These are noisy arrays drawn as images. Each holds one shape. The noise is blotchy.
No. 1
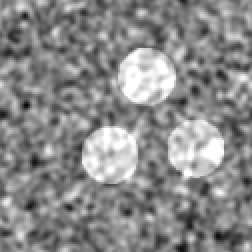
light three dots
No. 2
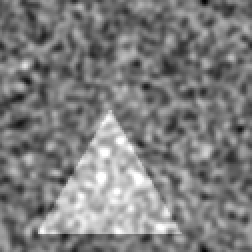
light triangle
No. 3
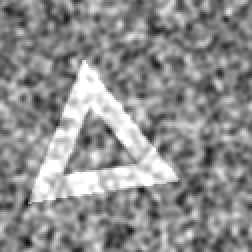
light triangle frame
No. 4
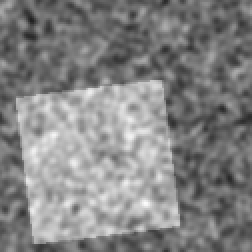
light square
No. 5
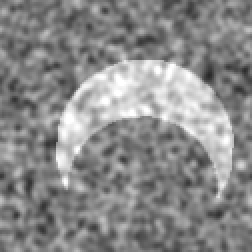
light crescent
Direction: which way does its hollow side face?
down
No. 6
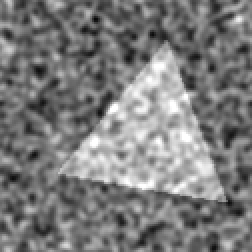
light triangle
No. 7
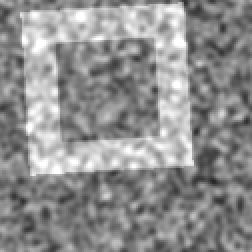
light square frame
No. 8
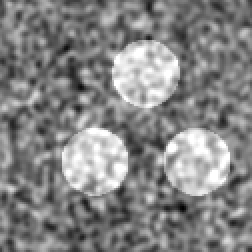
light three dots
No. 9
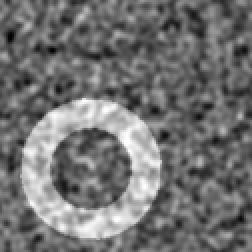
light ring
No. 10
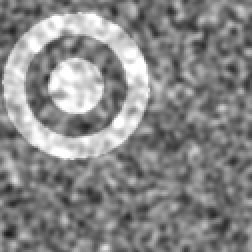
light bullseye
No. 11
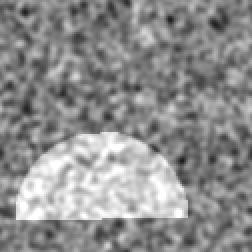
light half disc
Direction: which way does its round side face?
up
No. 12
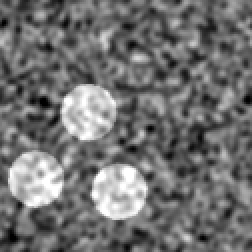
light three dots
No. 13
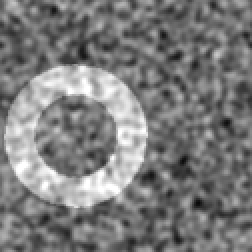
light ring
